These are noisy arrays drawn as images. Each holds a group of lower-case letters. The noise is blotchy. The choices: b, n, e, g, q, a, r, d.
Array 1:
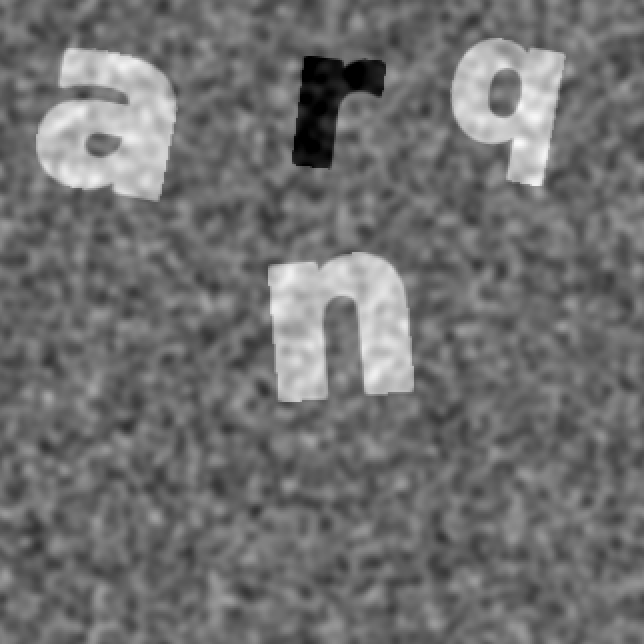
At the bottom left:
nothing
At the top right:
q
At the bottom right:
nothing
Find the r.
top middle
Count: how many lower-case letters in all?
4
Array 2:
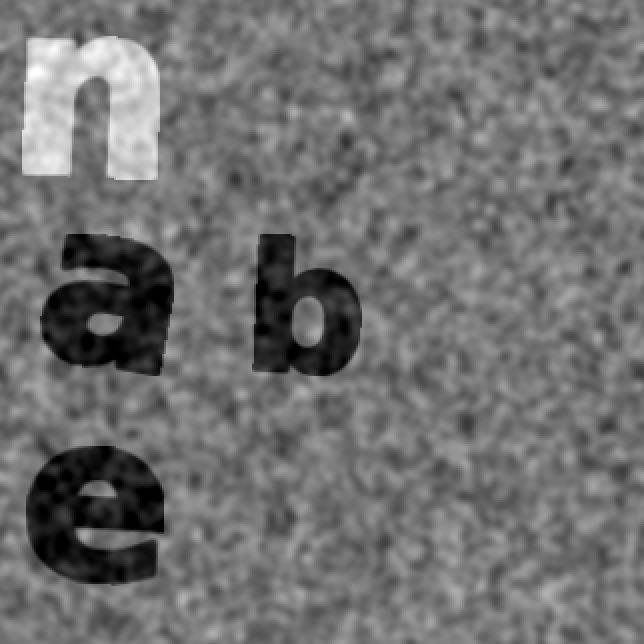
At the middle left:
a
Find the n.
top left
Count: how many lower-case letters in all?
4
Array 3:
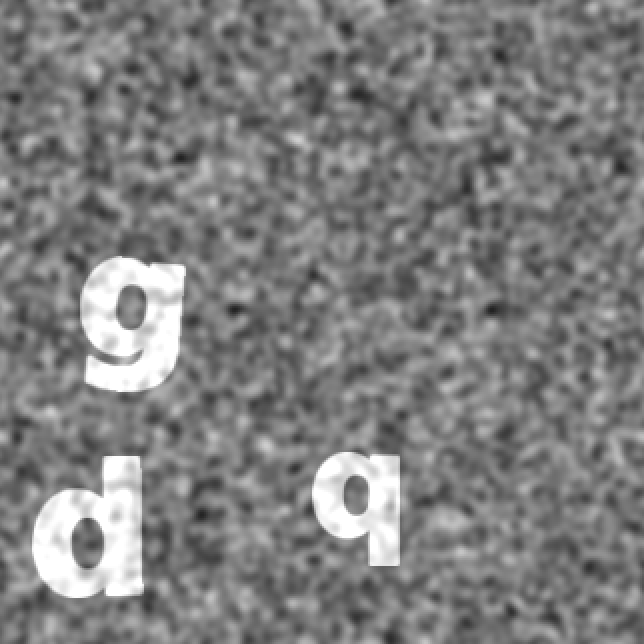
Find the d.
bottom left
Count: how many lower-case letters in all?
3
